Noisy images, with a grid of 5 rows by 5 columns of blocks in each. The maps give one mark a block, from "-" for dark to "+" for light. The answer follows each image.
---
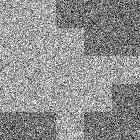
+ + - - -
+ + + - -
+ + + + +
+ + + + -
- - + - -
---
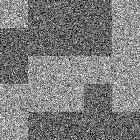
+ - - - +
- - - - +
- + + + +
+ + + - +
+ - - - -
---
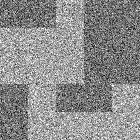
- - + - -
+ + + - -
+ + + - -
- + - - +
- + + + +
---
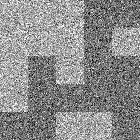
+ + + - -
+ + + - +
+ - + - -
+ - - - -
- - + + -
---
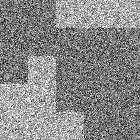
- - + + +
- - - - -
- + - - -
+ + - - -
+ + + - -
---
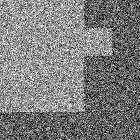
+ + + - -
+ + + + -
+ + + - -
+ + + - -
- - - - -
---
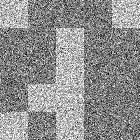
+ - - - +
- - + - -
- - + - -
- + + - -
+ - + - -
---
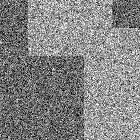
- + + + -
- + + + +
- - - + +
- - - + +
- - - + +
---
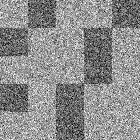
+ - + + -
- + + - +
+ + + - +
- + - + +
+ + - + +
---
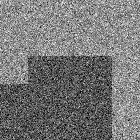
+ + + + +
+ + + + +
+ - - - +
- - - - +
- - - - +
